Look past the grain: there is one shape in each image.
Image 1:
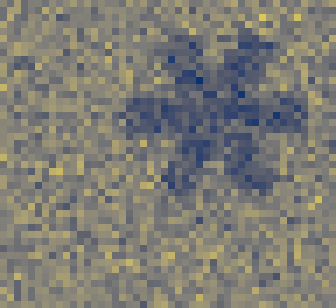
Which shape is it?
asterisk
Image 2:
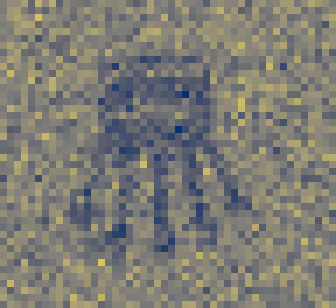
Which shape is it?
chess queen
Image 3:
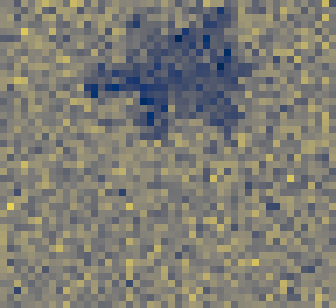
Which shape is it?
turtle
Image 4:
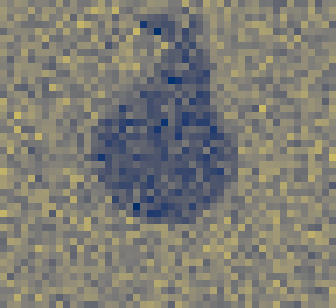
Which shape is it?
pear
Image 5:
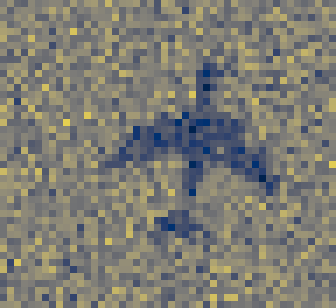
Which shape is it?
airplane
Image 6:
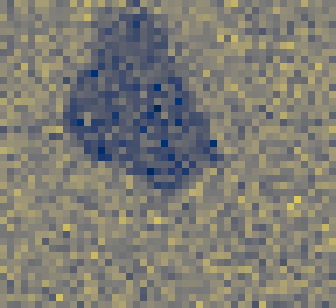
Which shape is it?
cloud
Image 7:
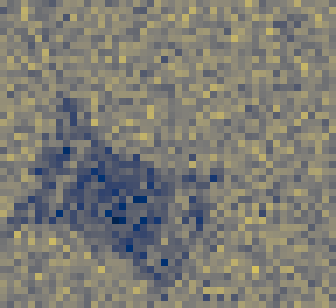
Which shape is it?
chess rook
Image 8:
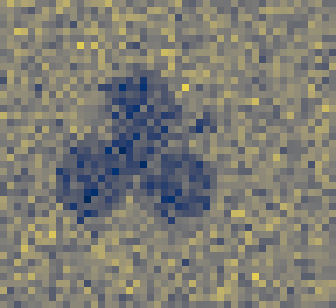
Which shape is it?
club
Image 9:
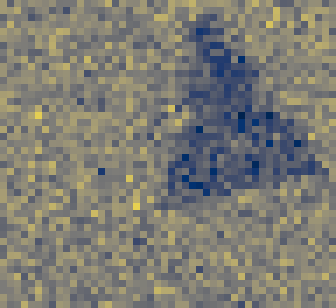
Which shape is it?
chess pawn
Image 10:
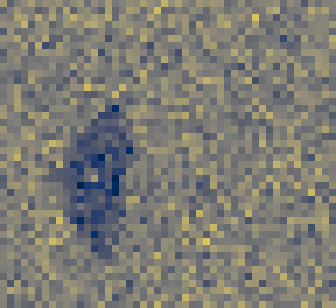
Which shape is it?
umbrella
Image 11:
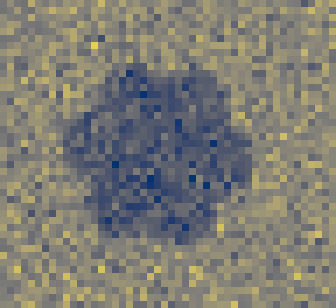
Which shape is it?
flower
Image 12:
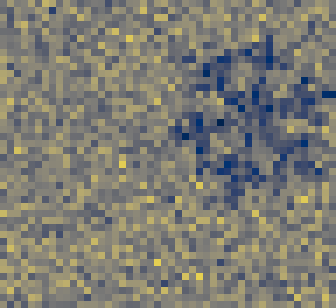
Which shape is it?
snowflake
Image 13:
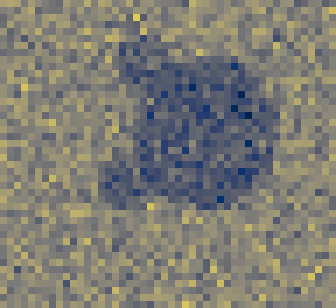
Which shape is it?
bear's head
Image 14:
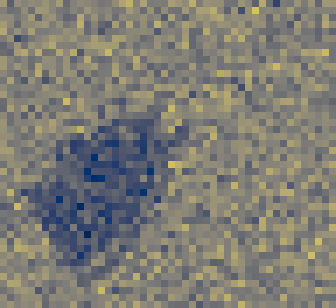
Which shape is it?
chess knight
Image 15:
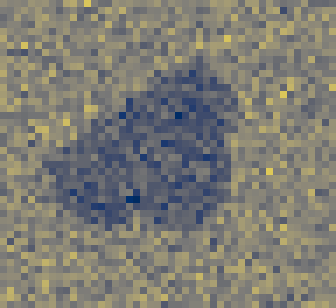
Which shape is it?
cloud
